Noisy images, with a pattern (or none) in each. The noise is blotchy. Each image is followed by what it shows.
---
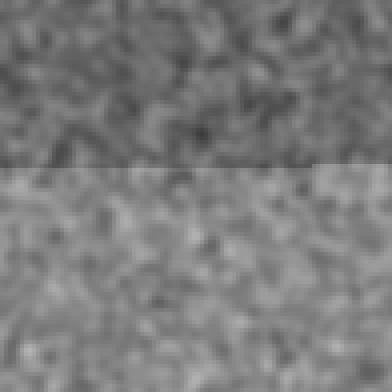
a sharp edge
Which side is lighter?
bottom
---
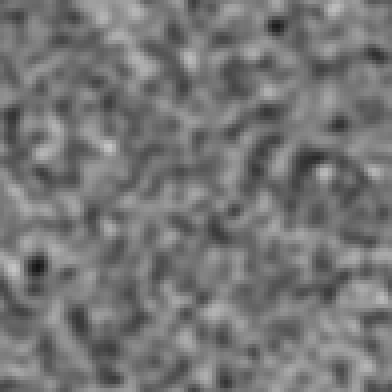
only noise
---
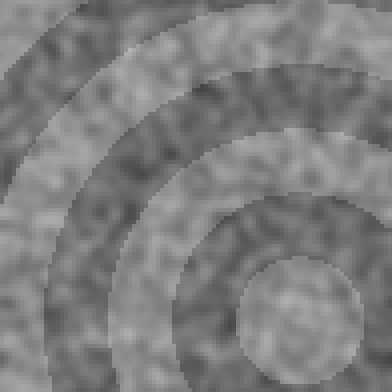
rings round one point
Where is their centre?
bottom right
